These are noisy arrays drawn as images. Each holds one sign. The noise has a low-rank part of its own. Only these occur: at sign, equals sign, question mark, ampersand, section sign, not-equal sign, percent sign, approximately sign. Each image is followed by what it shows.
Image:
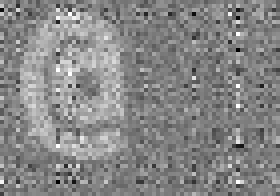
at sign
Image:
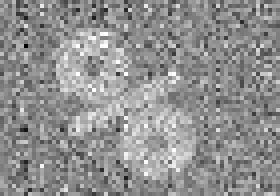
percent sign
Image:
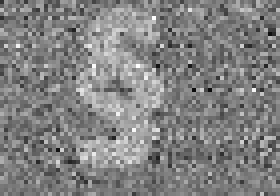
section sign
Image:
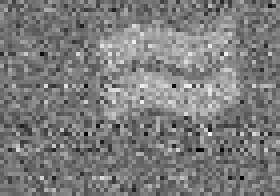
approximately sign
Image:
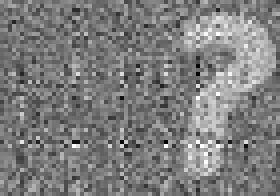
question mark
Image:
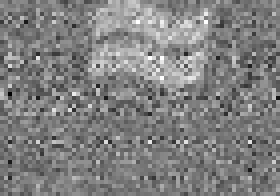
approximately sign
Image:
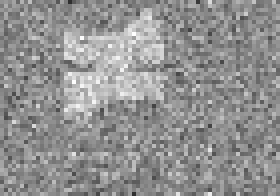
not-equal sign
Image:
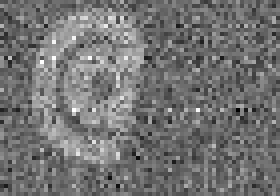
at sign
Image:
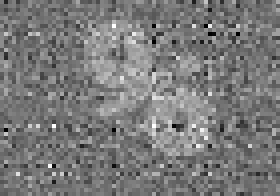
percent sign
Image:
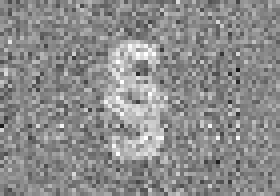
section sign
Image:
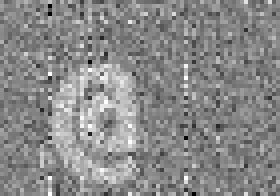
at sign
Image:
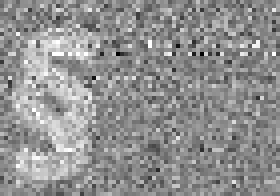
section sign
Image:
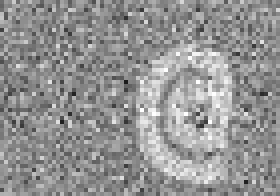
at sign
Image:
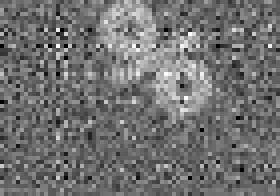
percent sign
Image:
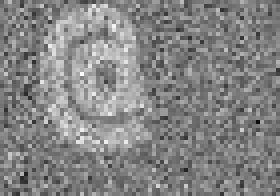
at sign
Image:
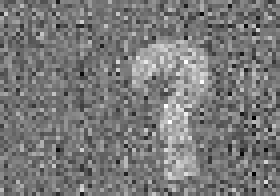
question mark
